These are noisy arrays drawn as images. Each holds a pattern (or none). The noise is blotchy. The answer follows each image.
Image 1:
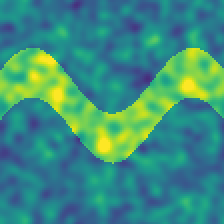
a wavy band
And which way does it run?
left to right
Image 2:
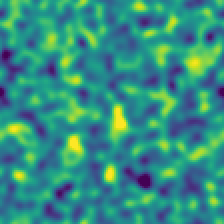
only noise
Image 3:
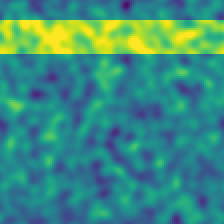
one horizontal stripe
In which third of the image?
top
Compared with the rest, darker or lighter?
lighter
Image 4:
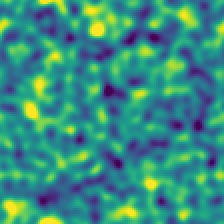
only noise
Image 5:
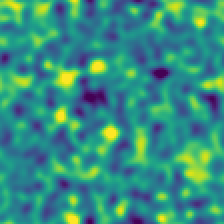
only noise
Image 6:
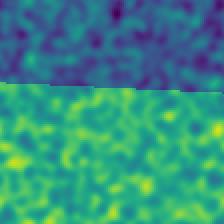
a sharp edge
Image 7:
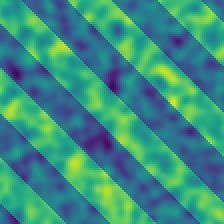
diagonal stripes
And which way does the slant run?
top left to bottom right
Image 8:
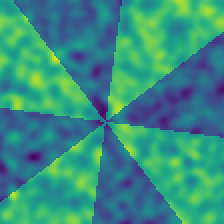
spokes from one point
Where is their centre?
centre
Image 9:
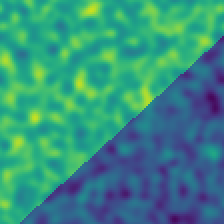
a sharp edge
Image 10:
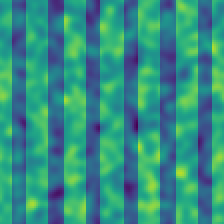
vertical stripes
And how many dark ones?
6
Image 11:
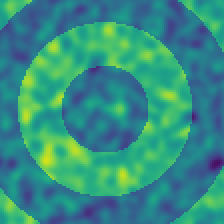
rings round one point
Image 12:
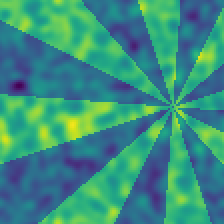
spokes from one point
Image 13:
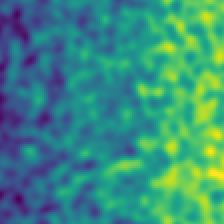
a smooth slope
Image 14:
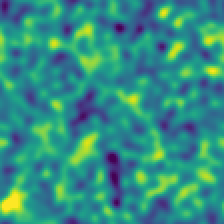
only noise
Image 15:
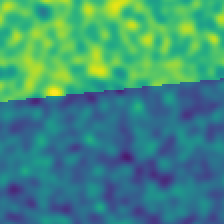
a sharp edge
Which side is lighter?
top
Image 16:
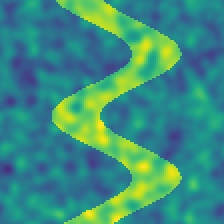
a wavy band
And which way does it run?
top to bottom
